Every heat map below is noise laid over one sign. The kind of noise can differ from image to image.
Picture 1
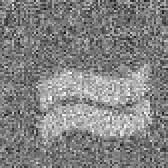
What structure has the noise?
low rank plus noise
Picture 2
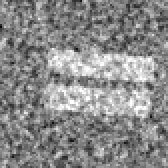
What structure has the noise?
blotchy
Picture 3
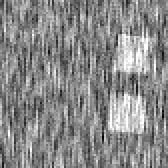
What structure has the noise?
streaked along the columns
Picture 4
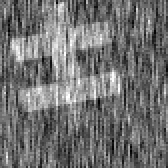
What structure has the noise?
streaked along the columns
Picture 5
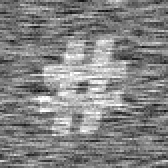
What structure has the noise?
streaked along the rows
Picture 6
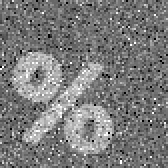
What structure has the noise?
heavy tails
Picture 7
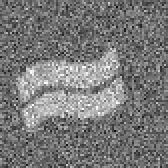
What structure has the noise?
low rank plus noise
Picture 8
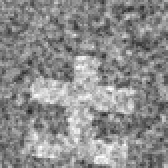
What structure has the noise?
blotchy
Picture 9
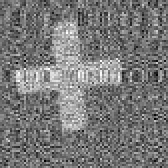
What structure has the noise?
low rank plus noise
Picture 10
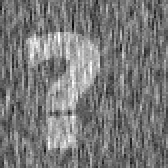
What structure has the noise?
streaked along the columns
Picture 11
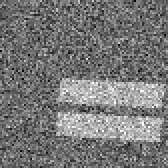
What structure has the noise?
independent entries
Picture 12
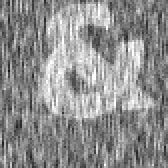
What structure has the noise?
streaked along the columns
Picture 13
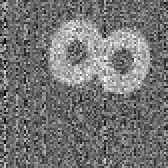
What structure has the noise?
columns of uneven size
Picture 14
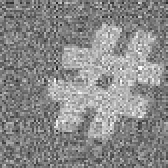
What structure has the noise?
low rank plus noise
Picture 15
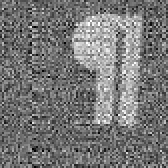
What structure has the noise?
low rank plus noise
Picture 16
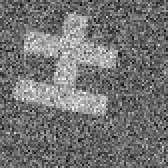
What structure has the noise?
independent entries
